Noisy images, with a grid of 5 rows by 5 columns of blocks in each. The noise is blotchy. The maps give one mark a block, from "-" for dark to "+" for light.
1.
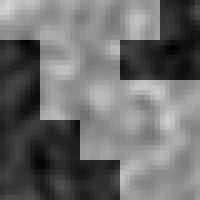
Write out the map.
++++-
-++--
-++++
--+++
---++
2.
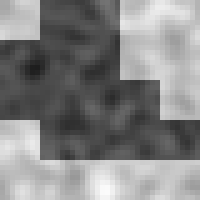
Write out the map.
+--++
---++
----+
+----
+++++
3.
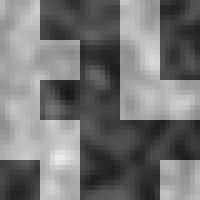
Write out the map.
+--+-
++-+-
+--++
++---
-+--+
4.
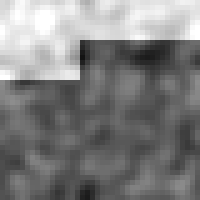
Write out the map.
+++++
++---
-----
-----
-----
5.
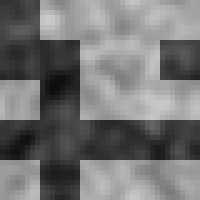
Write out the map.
-++++
--++-
+-+++
-----
+-+++
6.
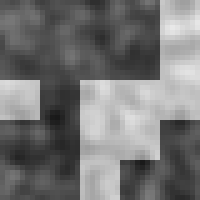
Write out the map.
----+
----+
+-+++
--++-
--+--
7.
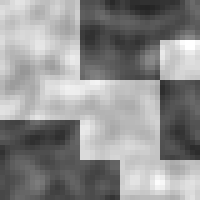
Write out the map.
++---
++--+
++++-
--++-
---++
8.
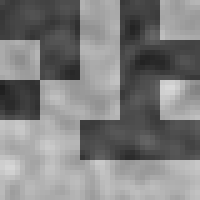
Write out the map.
--+-+
+-+--
-++-+
++---
+++++
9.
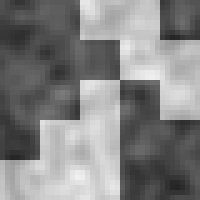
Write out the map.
--++-
---++
--+-+
-++--
+++--
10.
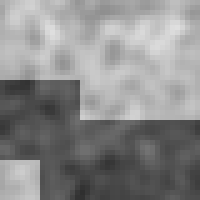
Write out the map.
+++++
+++++
--+++
-----
+----
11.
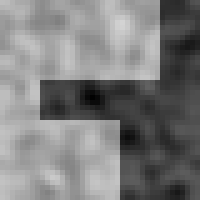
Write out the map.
++++-
++++-
+----
+++--
+++--
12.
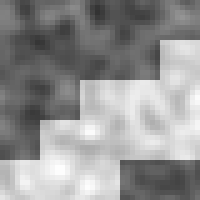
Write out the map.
-----
----+
--+++
-++++
+++--
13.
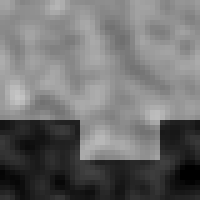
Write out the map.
+++++
+++++
+++++
--++-
-----
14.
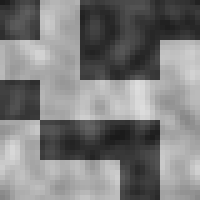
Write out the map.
-+---
++--+
-++++
+---+
+++-+
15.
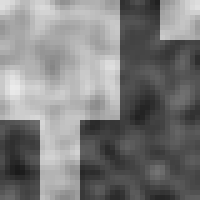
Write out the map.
+++-+
+++--
+++--
-+---
-+---
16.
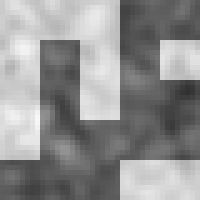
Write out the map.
+++--
+-+-+
+-+--
+----
---++
